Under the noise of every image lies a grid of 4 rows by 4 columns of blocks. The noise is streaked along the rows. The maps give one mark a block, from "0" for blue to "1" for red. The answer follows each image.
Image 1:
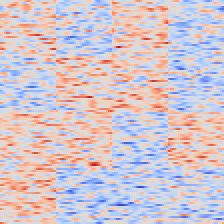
1 0 1 0
0 1 1 0
1 1 0 1
1 0 0 0
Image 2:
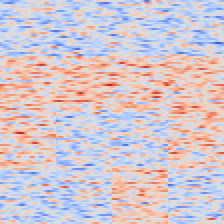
0 0 0 0
1 1 1 1
1 0 0 1
0 0 1 0
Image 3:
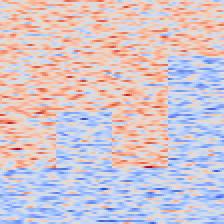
1 1 1 1
1 1 1 0
1 0 1 0
0 0 0 0
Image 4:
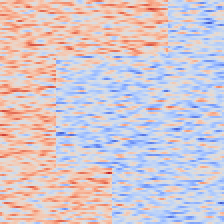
1 1 1 0
1 0 0 0
1 0 0 0
1 1 0 0
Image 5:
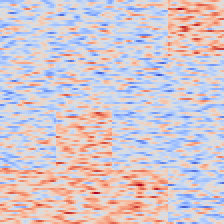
0 0 0 1
0 0 0 0
0 1 0 0
1 1 1 0
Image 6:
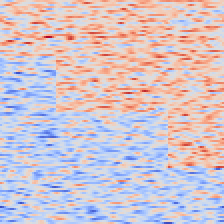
1 1 1 1
0 1 1 1
0 0 0 1
0 0 0 0
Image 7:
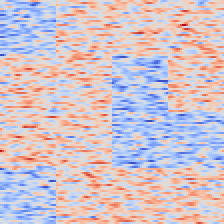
0 1 1 1
1 1 0 1
1 1 0 0
0 1 1 1
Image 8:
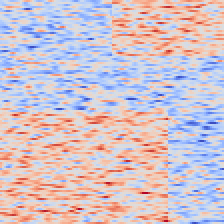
0 0 1 1
0 0 0 0
1 1 1 0
1 1 1 0
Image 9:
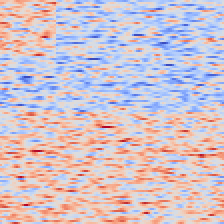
1 0 0 0
0 0 0 0
1 1 1 1
1 1 1 1
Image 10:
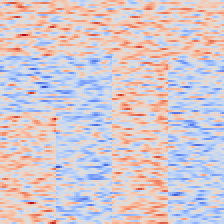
1 1 1 1
0 0 1 0
1 0 1 0
1 0 1 0
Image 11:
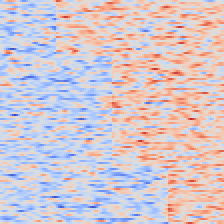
0 1 1 1
0 0 1 1
0 0 1 1
0 0 0 1
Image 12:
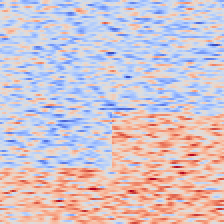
0 0 0 0
0 0 0 0
0 0 1 1
1 1 1 1
